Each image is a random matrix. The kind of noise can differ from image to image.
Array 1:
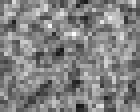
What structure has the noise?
blotchy
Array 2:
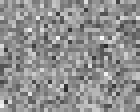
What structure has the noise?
low rank plus noise
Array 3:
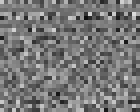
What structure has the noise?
rows of uneven size
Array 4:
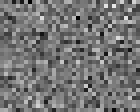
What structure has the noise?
low rank plus noise
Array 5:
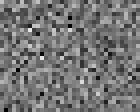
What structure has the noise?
low rank plus noise
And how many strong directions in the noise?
five to eight
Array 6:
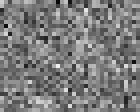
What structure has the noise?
low rank plus noise
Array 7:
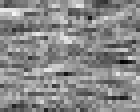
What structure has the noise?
streaked along the rows
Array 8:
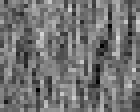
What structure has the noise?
streaked along the columns
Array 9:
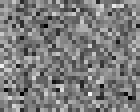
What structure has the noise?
independent entries
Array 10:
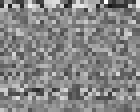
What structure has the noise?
rows of uneven size
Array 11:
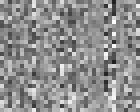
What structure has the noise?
columns of uneven size
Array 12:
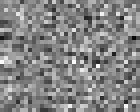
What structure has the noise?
low rank plus noise
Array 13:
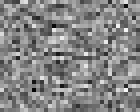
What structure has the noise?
low rank plus noise
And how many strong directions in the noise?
one
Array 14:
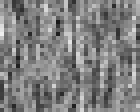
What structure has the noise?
streaked along the columns
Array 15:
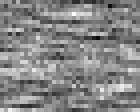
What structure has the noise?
streaked along the rows
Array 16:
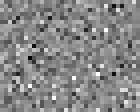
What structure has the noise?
heavy tails
